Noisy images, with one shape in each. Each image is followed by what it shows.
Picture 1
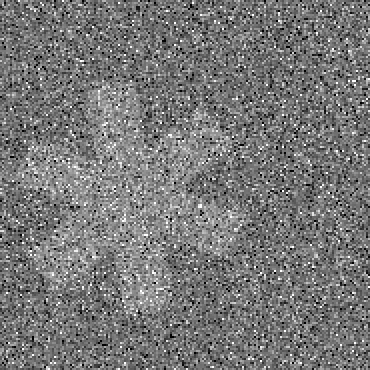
light asterisk
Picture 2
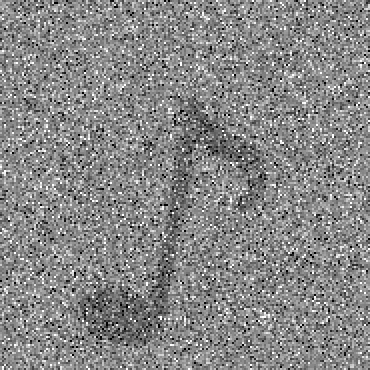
dark musical note
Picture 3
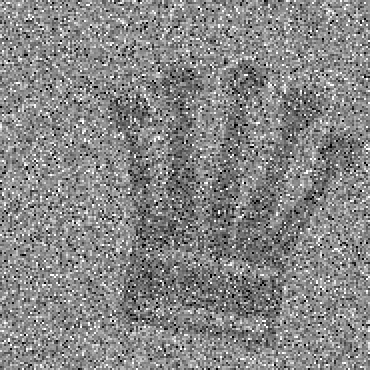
dark chess queen
